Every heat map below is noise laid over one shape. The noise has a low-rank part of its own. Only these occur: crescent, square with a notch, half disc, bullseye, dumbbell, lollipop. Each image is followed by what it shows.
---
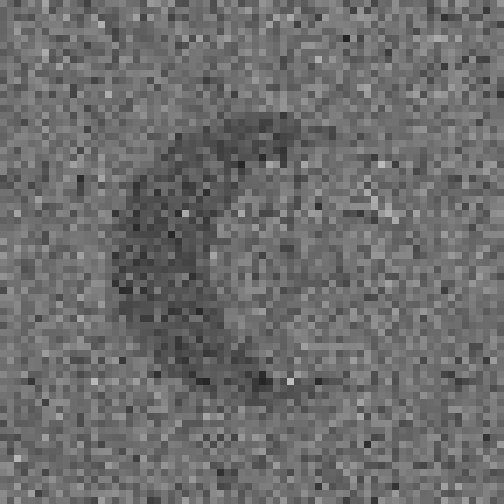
dark crescent
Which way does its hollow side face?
right
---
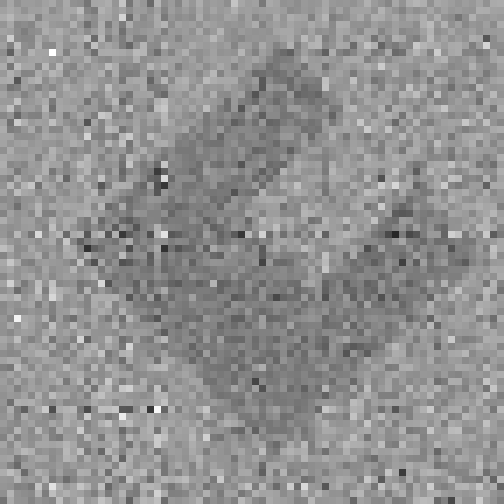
dark square with a notch
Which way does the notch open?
up and right
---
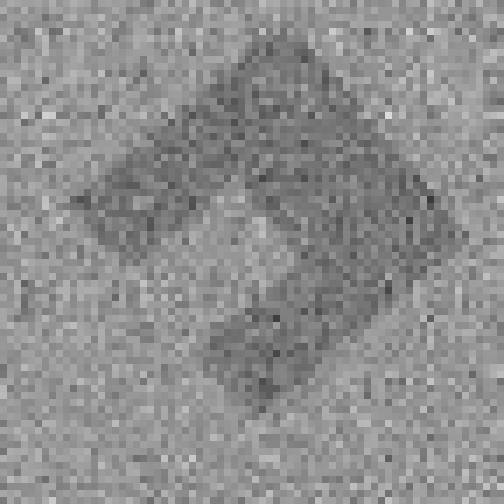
dark square with a notch
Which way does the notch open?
down and left
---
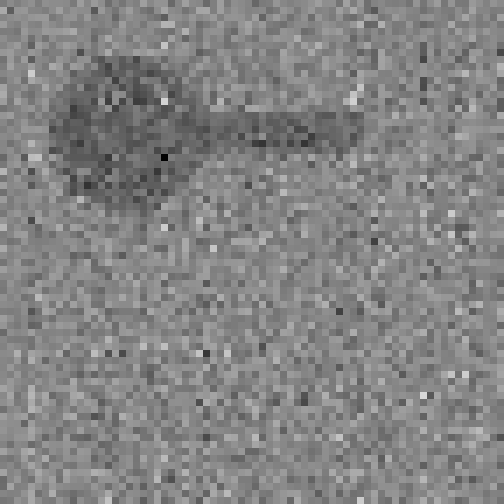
dark lollipop
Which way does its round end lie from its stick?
left
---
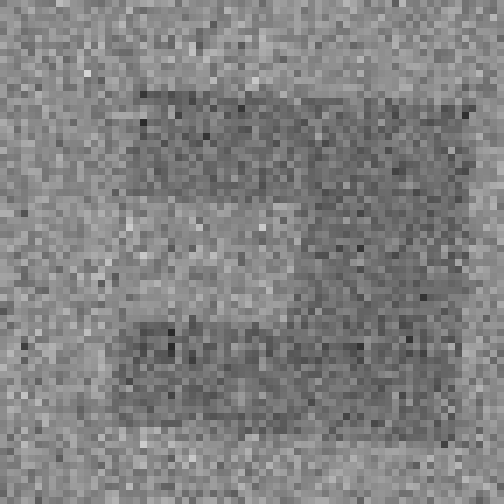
dark square with a notch
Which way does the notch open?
left
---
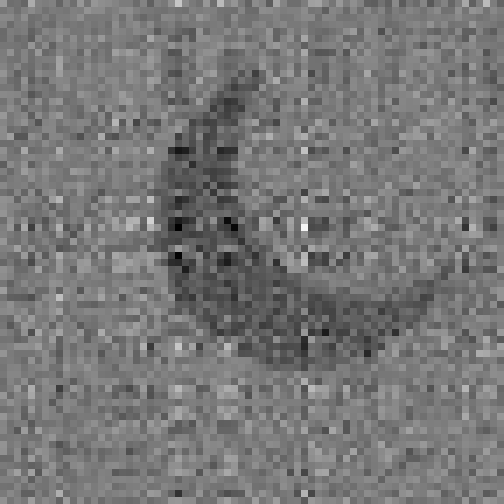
dark crescent
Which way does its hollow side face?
up and right
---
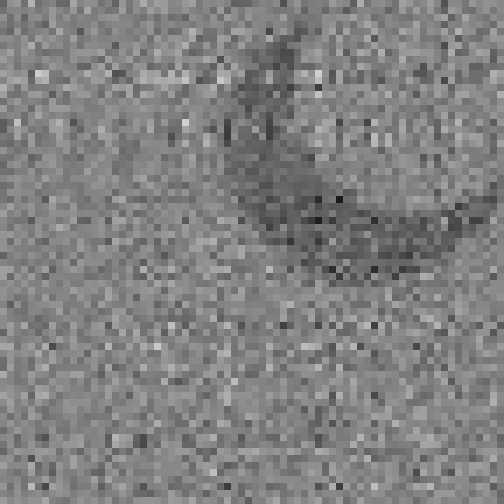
dark crescent
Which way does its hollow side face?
up and right
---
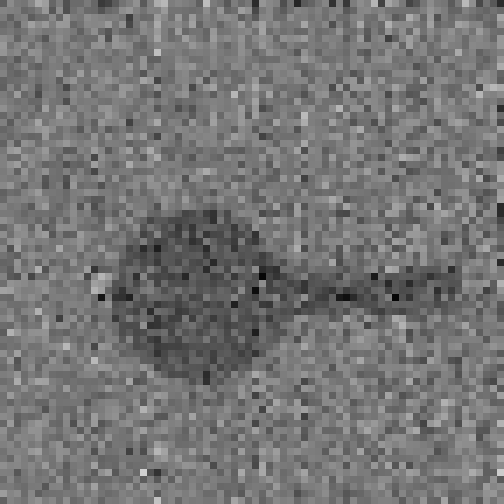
dark lollipop
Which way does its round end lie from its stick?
left
